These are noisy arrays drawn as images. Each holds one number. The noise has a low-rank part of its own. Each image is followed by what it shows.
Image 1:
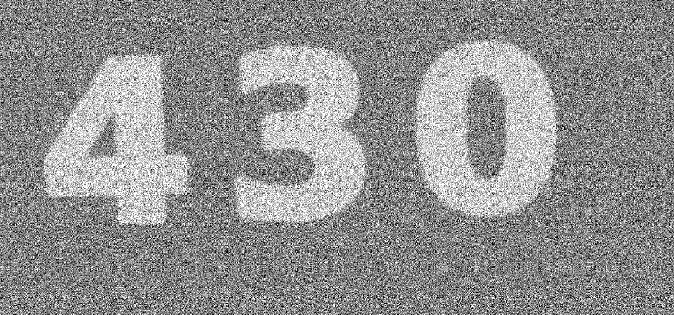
430
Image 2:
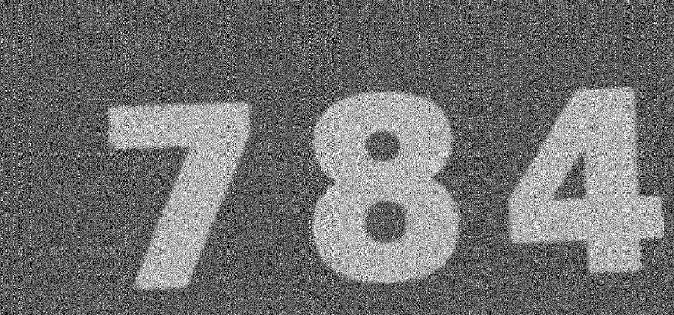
784
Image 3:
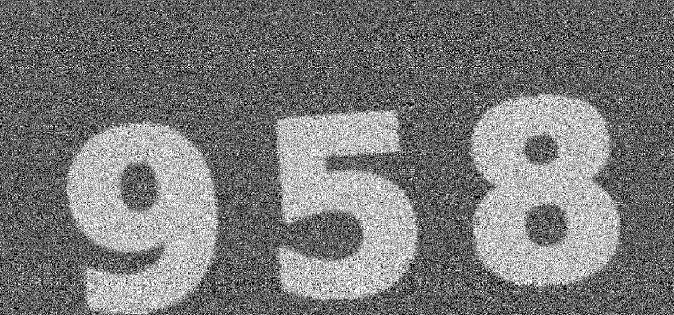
958
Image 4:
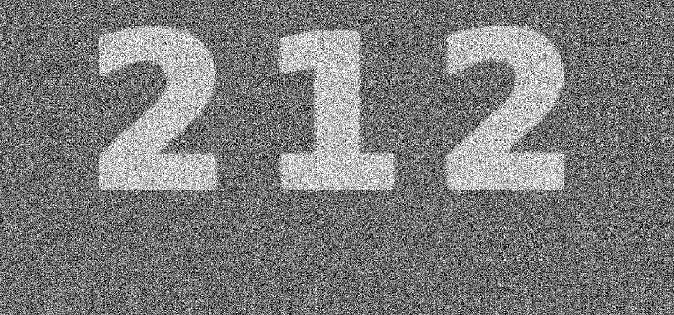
212
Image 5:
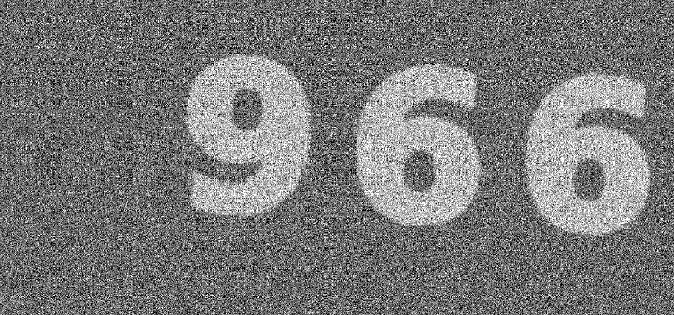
966
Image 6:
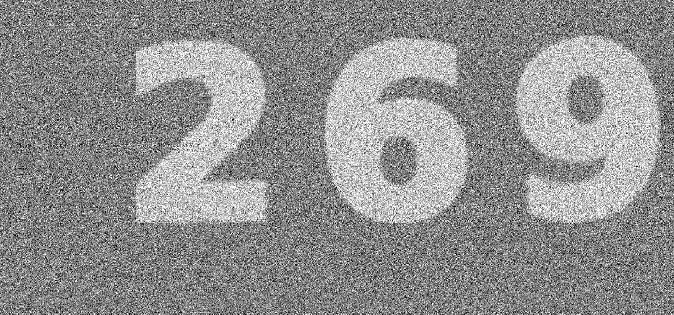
269
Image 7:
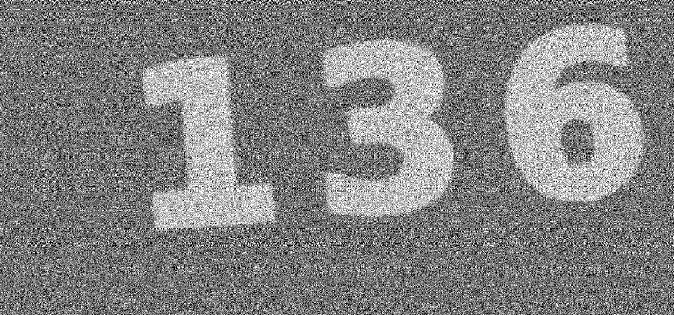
136
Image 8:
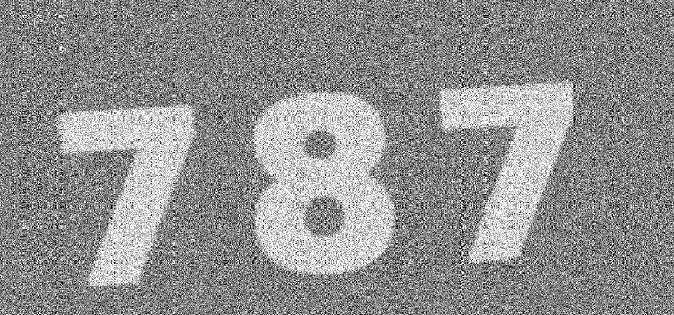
787
